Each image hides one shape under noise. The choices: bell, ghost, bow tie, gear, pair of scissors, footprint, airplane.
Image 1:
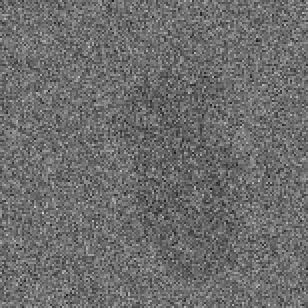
dark footprint
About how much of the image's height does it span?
two thirds
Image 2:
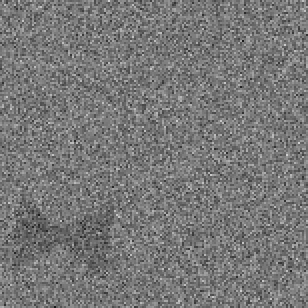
dark bow tie, bottom left
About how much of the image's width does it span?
a third
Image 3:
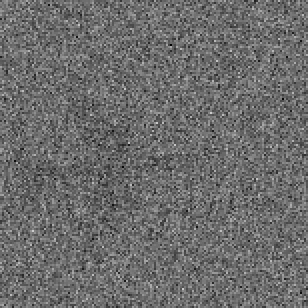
dark airplane
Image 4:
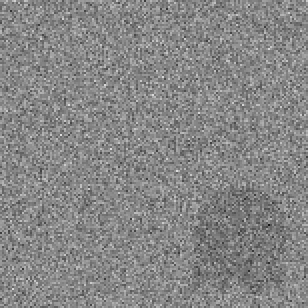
dark ghost, bottom right
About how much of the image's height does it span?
a third
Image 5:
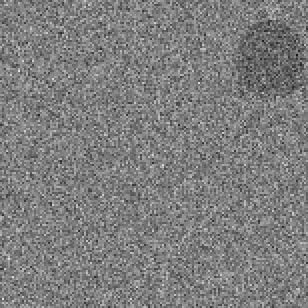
dark ghost, top right
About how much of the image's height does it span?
a quarter
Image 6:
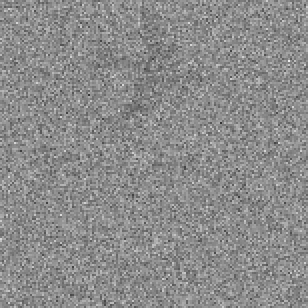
dark airplane, top middle
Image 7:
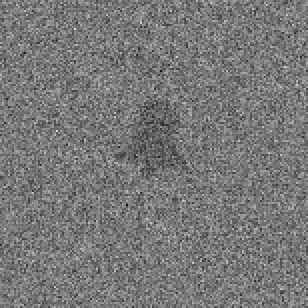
dark bell, centre
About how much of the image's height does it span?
a quarter
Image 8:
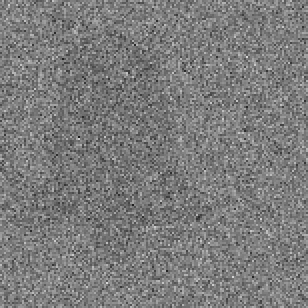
dark bell
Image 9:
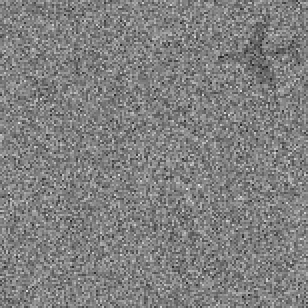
dark airplane, top right
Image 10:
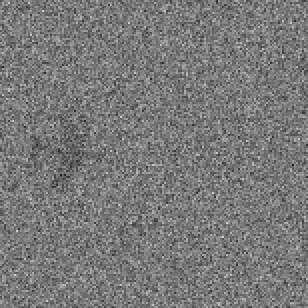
dark airplane, middle left
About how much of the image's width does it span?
a quarter
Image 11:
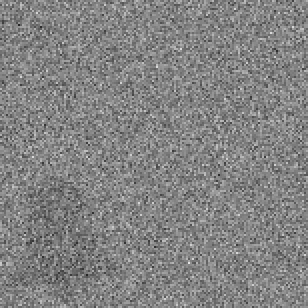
dark bell, bottom left
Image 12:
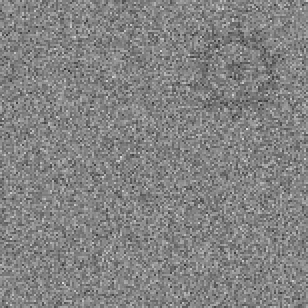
dark gear, top right
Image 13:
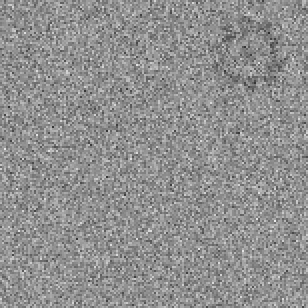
dark gear, top right
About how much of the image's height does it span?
a quarter
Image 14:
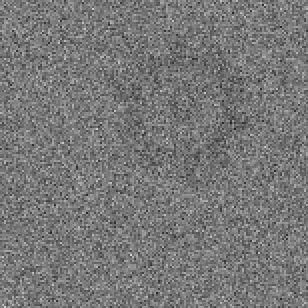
dark gear
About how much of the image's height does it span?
half
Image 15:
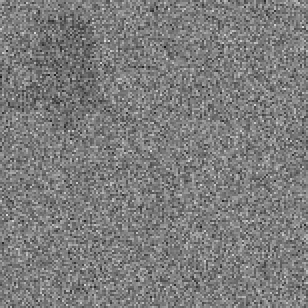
dark bell, top left
